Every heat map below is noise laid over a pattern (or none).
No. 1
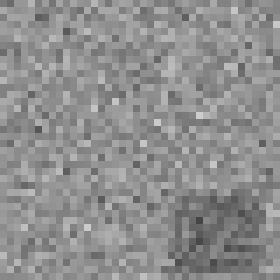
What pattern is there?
one block
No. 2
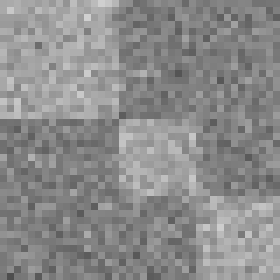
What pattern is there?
blocks along the diagonal
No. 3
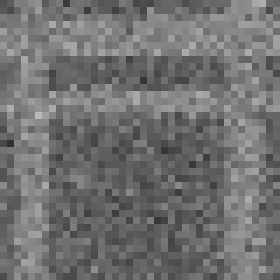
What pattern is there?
bands of rows crossing bands of columns
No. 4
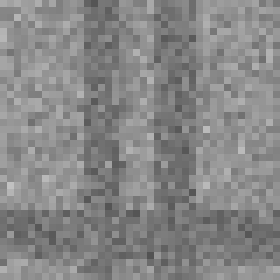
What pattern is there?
bands of rows crossing bands of columns
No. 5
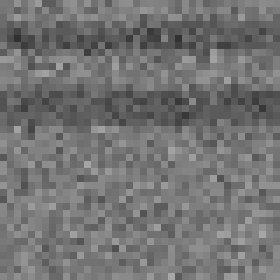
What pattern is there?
bands of rows
